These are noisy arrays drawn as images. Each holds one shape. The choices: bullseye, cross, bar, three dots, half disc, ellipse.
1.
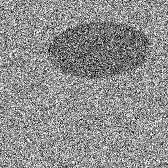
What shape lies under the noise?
ellipse
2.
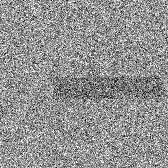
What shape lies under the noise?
bar
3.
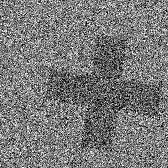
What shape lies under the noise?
cross
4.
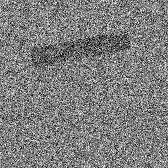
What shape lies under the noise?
bar
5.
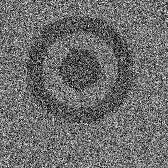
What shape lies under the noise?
bullseye
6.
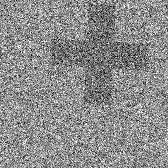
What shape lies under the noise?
cross
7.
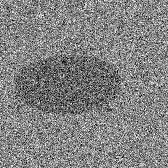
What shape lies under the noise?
ellipse
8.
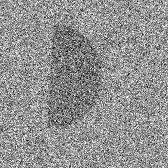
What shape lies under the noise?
half disc
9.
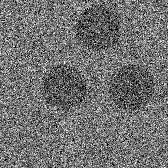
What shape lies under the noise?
three dots
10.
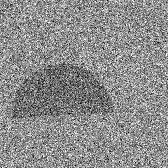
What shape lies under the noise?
half disc
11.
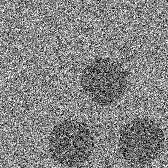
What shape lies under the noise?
three dots
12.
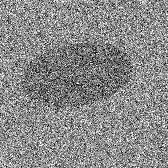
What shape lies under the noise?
ellipse
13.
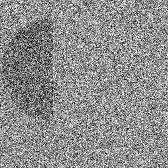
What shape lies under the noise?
half disc
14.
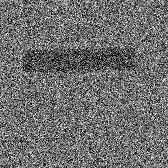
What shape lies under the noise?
bar
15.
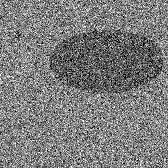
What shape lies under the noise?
ellipse
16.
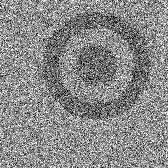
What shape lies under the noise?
bullseye
